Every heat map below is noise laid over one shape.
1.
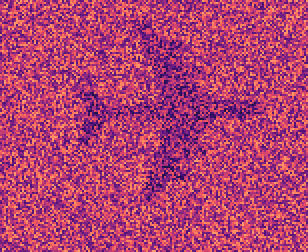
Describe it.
dark airplane
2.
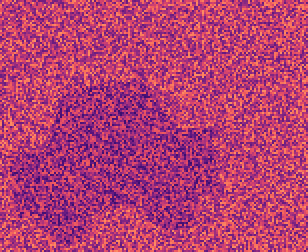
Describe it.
dark car
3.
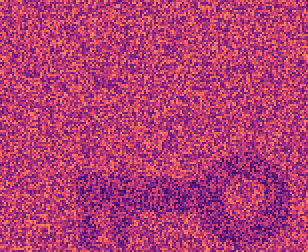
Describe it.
dark key
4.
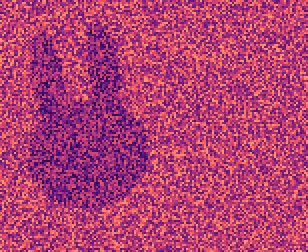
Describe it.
dark rabbit's head
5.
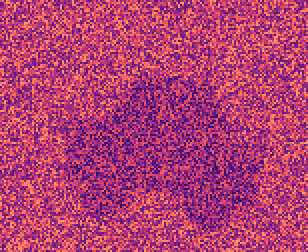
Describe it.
dark car
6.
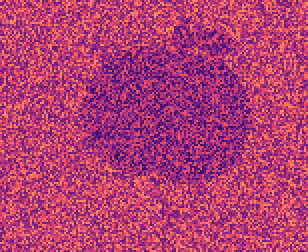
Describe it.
dark apple
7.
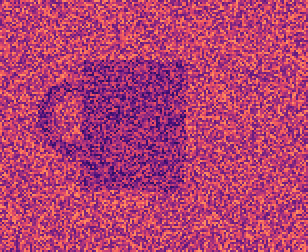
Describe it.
dark cup
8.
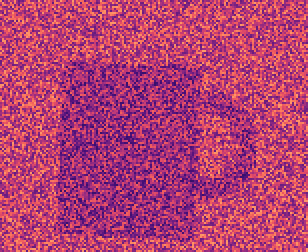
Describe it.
dark cup
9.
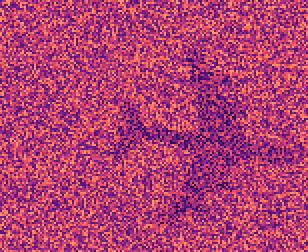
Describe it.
dark airplane
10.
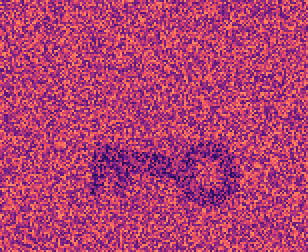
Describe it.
dark key
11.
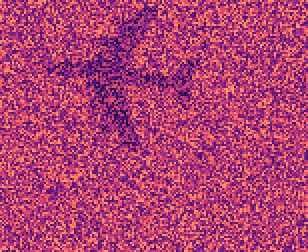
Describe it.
dark airplane
